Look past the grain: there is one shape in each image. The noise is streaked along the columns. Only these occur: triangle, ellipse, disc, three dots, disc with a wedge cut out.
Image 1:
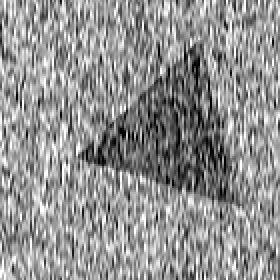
triangle
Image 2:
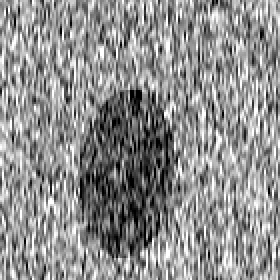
ellipse
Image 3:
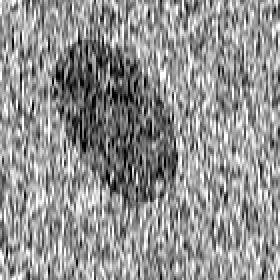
ellipse
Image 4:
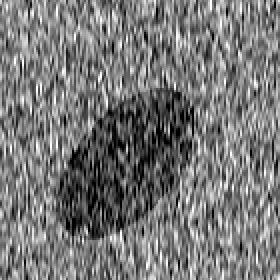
ellipse
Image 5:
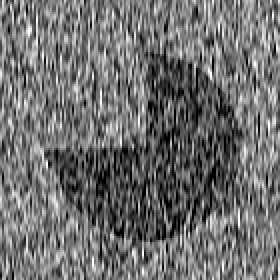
disc with a wedge cut out
